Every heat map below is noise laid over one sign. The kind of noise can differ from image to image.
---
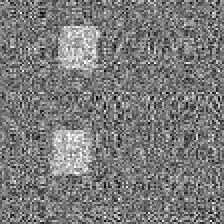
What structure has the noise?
low rank plus noise
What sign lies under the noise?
colon
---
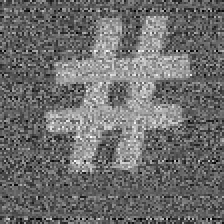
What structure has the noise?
rows of uneven size
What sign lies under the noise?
hash sign
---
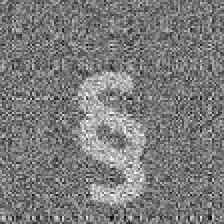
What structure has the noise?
low rank plus noise
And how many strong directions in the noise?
one
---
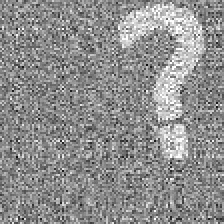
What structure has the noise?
low rank plus noise
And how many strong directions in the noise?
two
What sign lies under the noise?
question mark
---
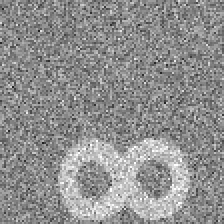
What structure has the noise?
independent entries
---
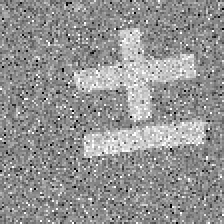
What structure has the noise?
heavy tails
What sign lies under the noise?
plus-minus sign
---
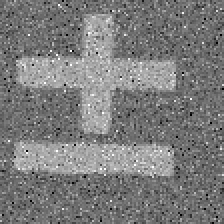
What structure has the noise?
heavy tails
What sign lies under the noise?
plus-minus sign
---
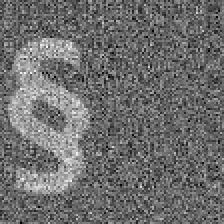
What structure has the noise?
low rank plus noise
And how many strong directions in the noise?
three or four
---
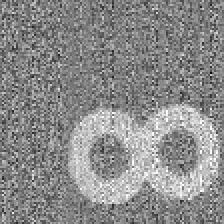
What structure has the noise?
columns of uneven size
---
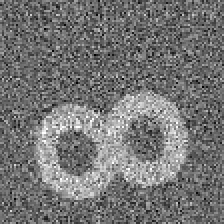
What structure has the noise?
low rank plus noise
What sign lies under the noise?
infinity sign
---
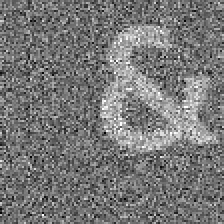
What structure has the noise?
low rank plus noise
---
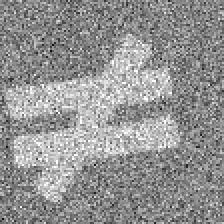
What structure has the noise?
independent entries
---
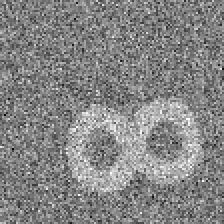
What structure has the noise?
independent entries
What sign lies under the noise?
infinity sign
